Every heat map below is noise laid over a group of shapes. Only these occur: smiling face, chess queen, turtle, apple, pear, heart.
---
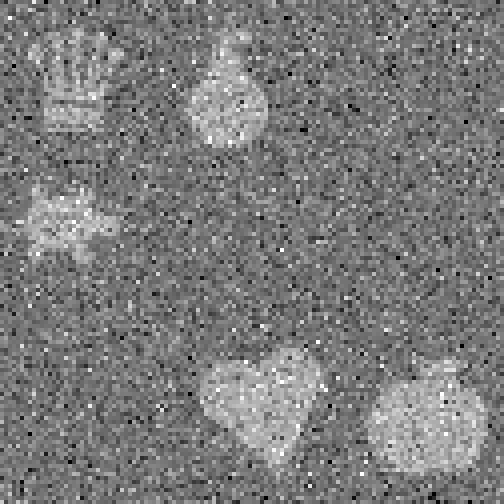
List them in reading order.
top left: chess queen; top middle: pear; middle left: turtle; bottom middle: heart; bottom right: apple
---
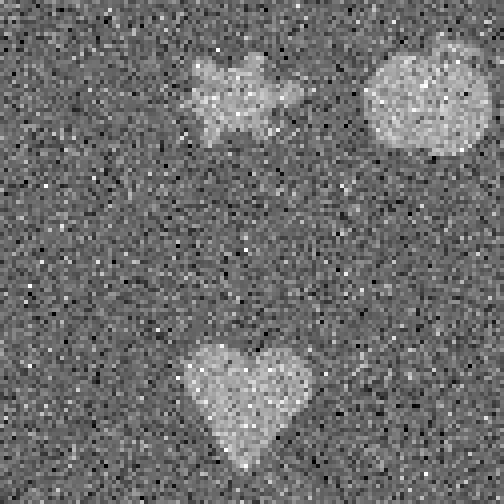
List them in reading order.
top middle: turtle; top right: apple; bottom middle: heart
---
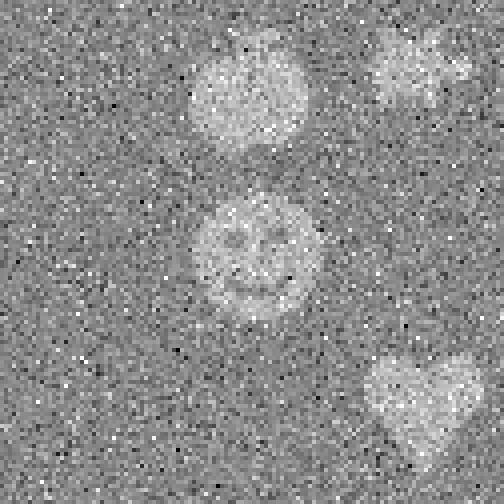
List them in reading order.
top middle: apple; top right: turtle; centre: smiling face; bottom right: heart
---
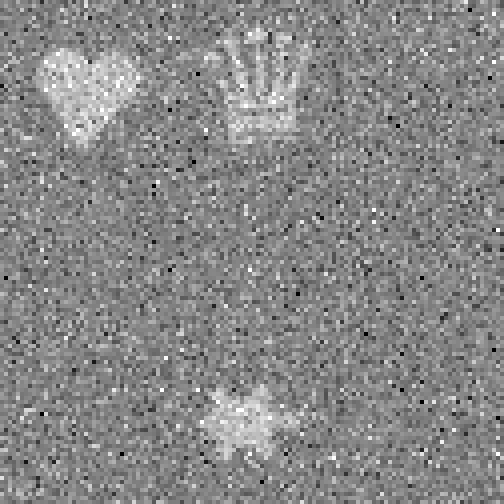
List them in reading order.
top left: heart; top middle: chess queen; bottom middle: turtle
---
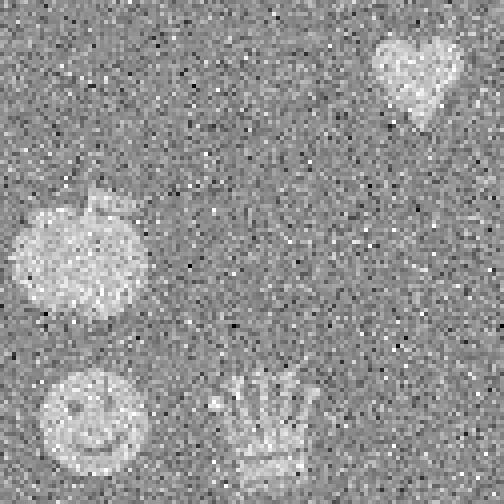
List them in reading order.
top right: heart; middle left: apple; bottom left: smiling face; bottom middle: chess queen
